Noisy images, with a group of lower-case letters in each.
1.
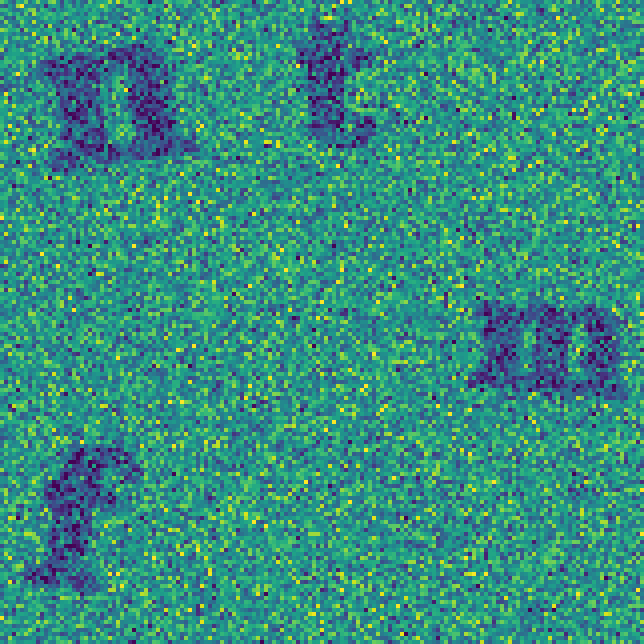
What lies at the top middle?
t
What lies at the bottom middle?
nothing
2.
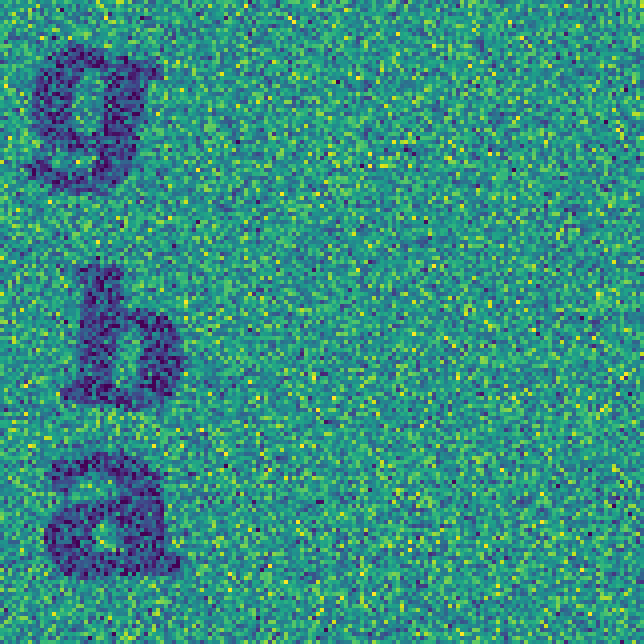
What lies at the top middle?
nothing
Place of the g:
top left
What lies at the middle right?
nothing
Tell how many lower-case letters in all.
3
